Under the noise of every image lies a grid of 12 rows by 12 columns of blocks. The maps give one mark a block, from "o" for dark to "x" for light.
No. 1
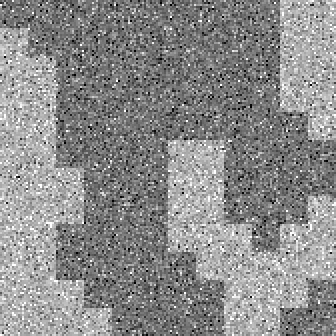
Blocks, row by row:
o o o o o o o o o o x x
x o o o o o o o o o x x
x x o o o o o o o o x x
x x o o o o o o o o x x
x x o o o o o o o o o x
x x o o o o x x o o o o
x x x o o o x x o o o o
x x x o o o x x o o o x
x x o o o o x x x o x x
x x o o o o o x x x x x
x x x o o o o o x x x o
x x x x o o o o x x o o
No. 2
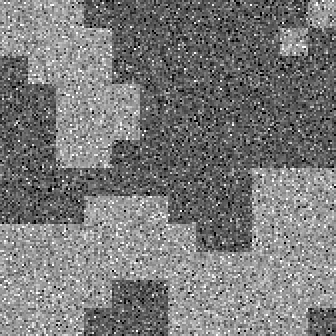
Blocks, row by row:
x x x o o o o o o o o x
x x x x o o o o o o x o
o x x x o o o o o o o o
o o x x x o o o o o o o
o o x x x o o o o o o o
o o x x o o o o o o o o
o o o o o o o o o x x x
o o o x x x o o o x x x
x x x x x x x o o x x x
x x x x x x x x x x x x
x x x x o o x x x x x x
x x x o o o x x x x x o
